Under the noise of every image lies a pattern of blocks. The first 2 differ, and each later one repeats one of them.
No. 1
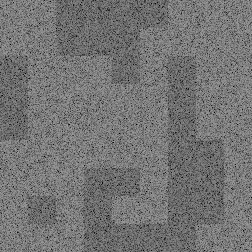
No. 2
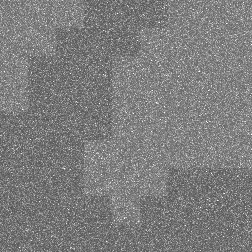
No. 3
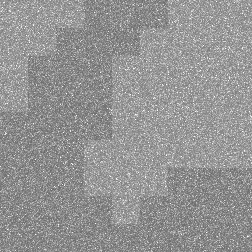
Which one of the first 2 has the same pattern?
2
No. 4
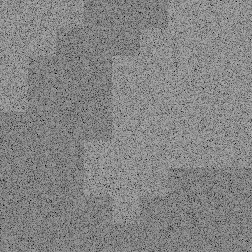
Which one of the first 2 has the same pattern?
2
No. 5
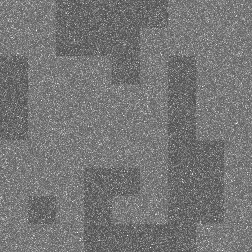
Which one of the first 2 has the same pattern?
1
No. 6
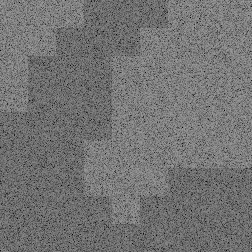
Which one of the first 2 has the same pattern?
2
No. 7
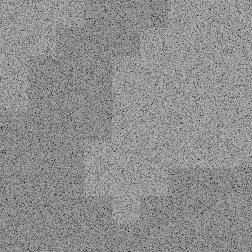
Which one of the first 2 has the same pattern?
2
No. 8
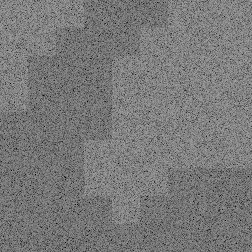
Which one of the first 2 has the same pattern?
2
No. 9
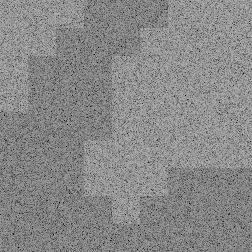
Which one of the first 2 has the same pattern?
2
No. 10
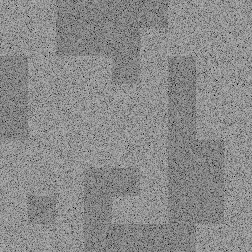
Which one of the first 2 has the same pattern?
1
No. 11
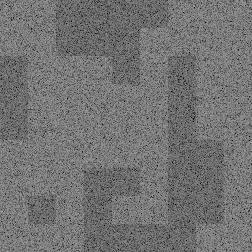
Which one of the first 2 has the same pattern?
1
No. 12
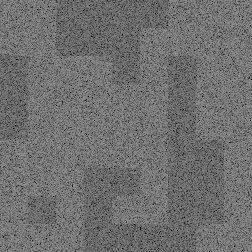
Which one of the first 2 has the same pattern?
1
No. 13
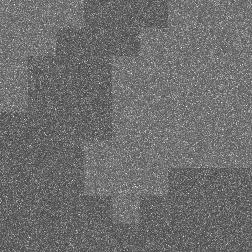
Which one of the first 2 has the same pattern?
2
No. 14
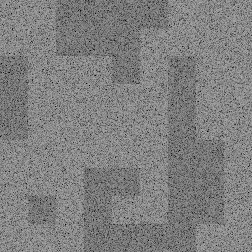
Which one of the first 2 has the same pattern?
1
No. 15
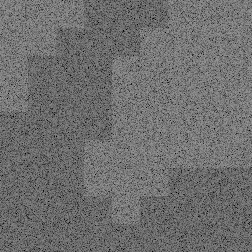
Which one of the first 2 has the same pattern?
2
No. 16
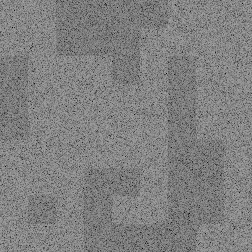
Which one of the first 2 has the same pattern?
1
